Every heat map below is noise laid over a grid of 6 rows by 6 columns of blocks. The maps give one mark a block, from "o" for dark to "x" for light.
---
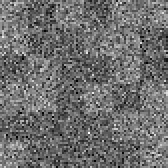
x o x o x x
x o o x x o
o x o o x o
x x o x o x
o o o o x x
x o o o o x
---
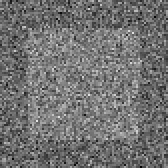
o o o o o o
o x x x x o
o x x x x o
o x x x x o
o x x x x o
o o o o o o
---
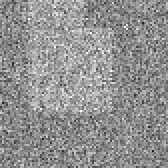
o x x o o o
o x x x o o
o x x x o o
o x x x o o
o o o o o o
o o o o o o
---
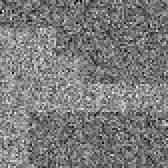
o o o o o o
x x o o o o
x x x o o o
x x x x x x
x o o o o o
x o o o o o
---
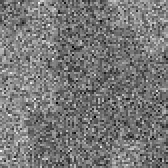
o x o o x x
x x o o o x
x x o o o o
x x o o o o
x o o o o o
x o o o x o
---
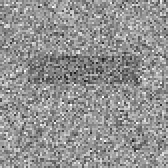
x x x x x x
x x x x x x
x o o o o x
x x x x x x
x x x x x x
x x x x x x
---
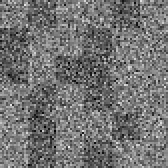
x o x x o x
o x x o x x
o x o o x x
x o x o x x
x o x x o x
x o x o x x
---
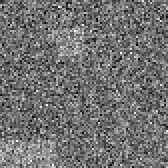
o o o o o o
o o x o o o
o o o o o o
o o o o o o
o o o o o o
x x o o o o
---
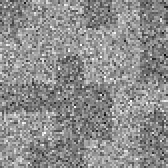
o x x o x o
x x x x x o
x x o x x o
o o o o x x
x x o o x o
x o o x x o
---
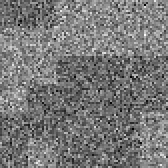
o o x x x x
x x x x x x
x x o o o o
x o o o o o
o o o o o x
o x o o o x
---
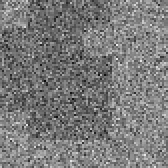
x o o o x x
o o o x x x
o o o o x x
o o o o x x
x o o o x x
x x x x x x
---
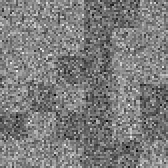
x x x o o x
x x x o x x
x x o o x x
x o x o x o
o x o o x o
x x x o o x
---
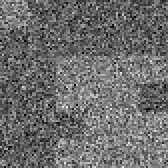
x o o o o o
o o o o o o
o o x x x x
o o x x x o
o o o x x x
o o x x x x
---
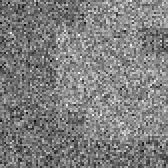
o o o x x x
o o x x x o
o o x x x x
o o x x x x
o o o x x x
o o o o o o
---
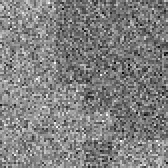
x x o o o o
x x o o o o
x x o o o o
x x x o o o
x x x x o o
x x x o x x
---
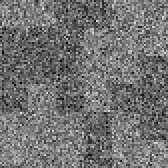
x x o o x x
o o o x x x
o o o x x o
o x o x o o
x x x o x o
x x x o x x
